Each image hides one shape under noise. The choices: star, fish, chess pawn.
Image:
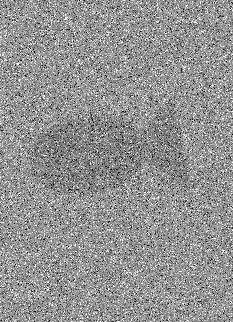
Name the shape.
fish
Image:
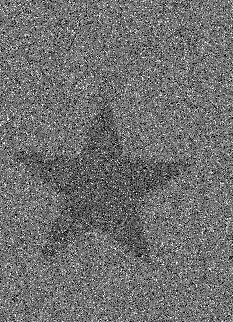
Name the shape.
star
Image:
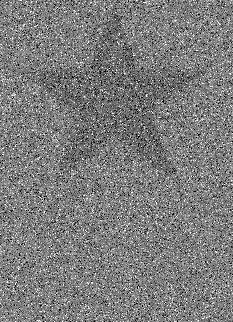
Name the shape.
star
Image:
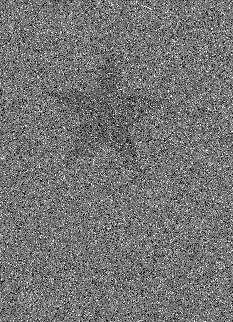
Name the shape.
star
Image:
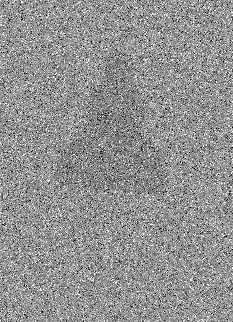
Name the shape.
chess pawn
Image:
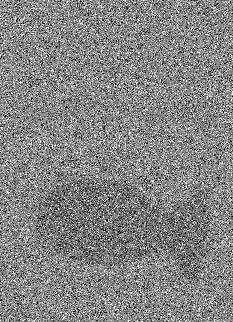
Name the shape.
fish
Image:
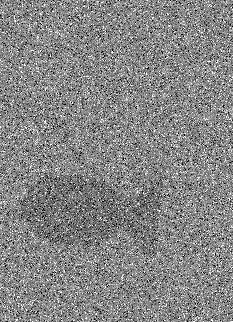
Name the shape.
fish
